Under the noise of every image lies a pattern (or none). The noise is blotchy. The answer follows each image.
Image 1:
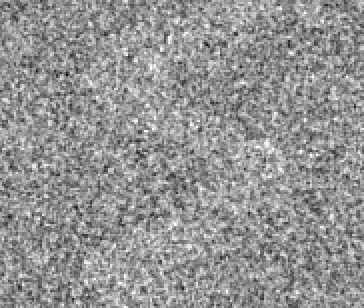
a wavy band
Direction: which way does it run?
top to bottom
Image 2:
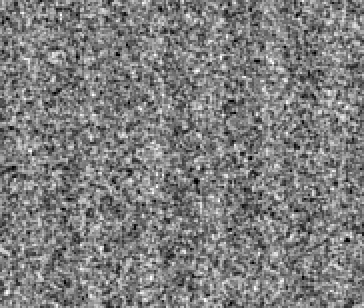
vertical stripes
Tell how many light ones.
6
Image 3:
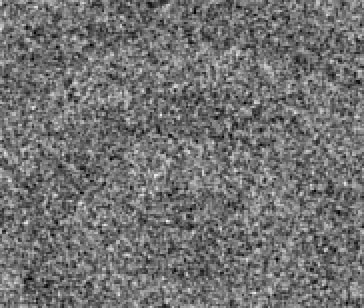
rings round one point
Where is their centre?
bottom middle
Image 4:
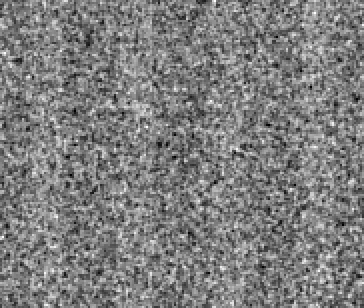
vertical stripes
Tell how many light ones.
4
